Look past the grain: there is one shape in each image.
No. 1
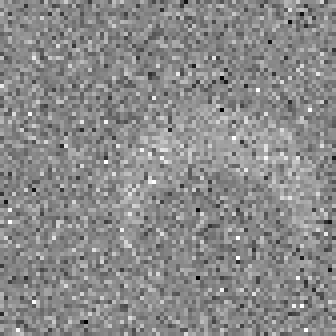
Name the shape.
crescent
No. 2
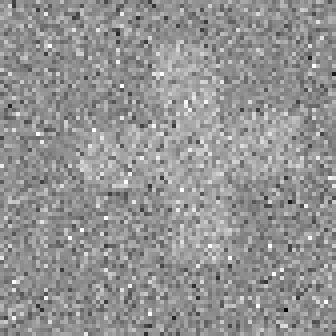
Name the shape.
cross
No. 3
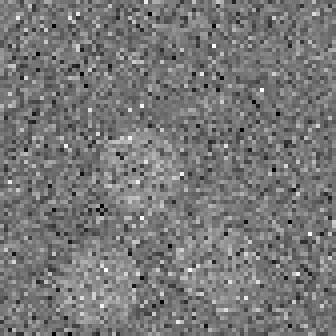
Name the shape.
three dots
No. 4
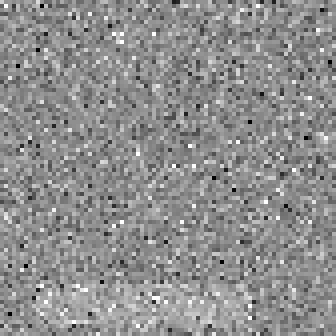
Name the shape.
bar
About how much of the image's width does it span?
two thirds
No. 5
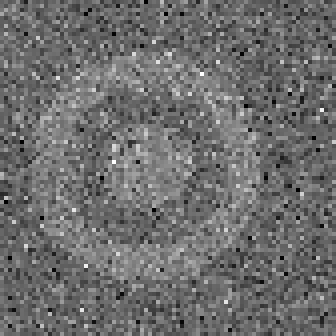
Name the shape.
bullseye
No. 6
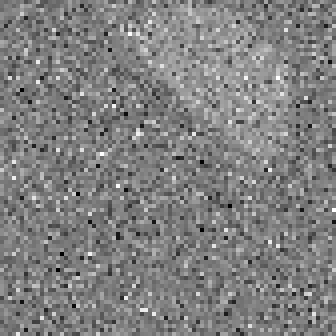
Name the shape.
half disc
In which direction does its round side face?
up and right
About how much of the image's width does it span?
half
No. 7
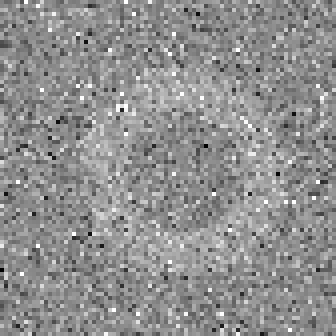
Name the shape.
ring
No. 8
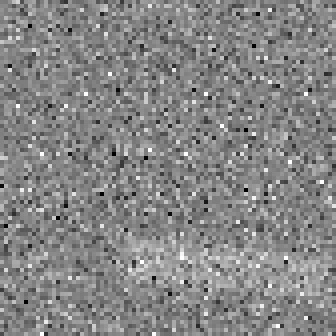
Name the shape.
bar
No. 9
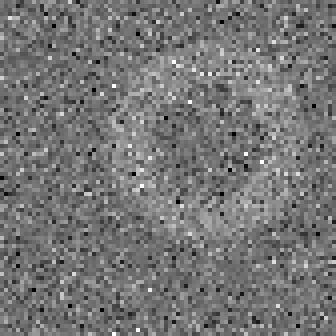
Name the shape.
ring
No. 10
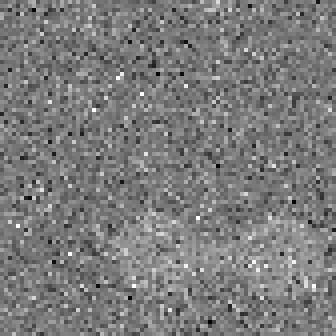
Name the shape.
dumbbell
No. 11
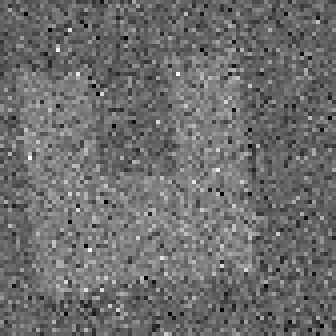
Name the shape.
square with a notch
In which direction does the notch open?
up
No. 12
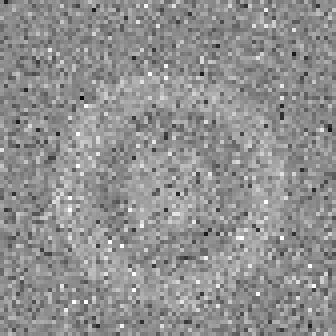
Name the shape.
bullseye
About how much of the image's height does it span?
two thirds
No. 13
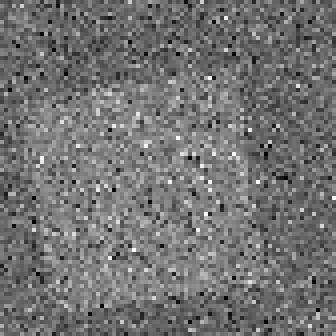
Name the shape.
square
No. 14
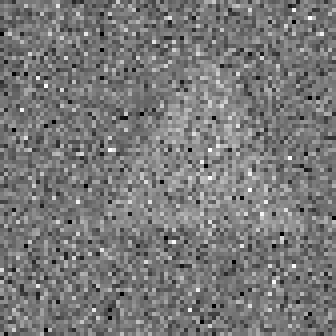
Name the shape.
triangle
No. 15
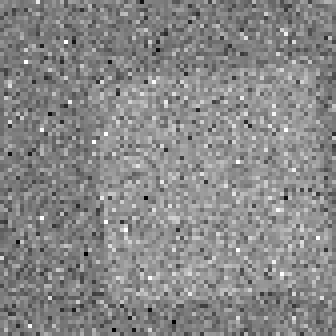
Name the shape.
square
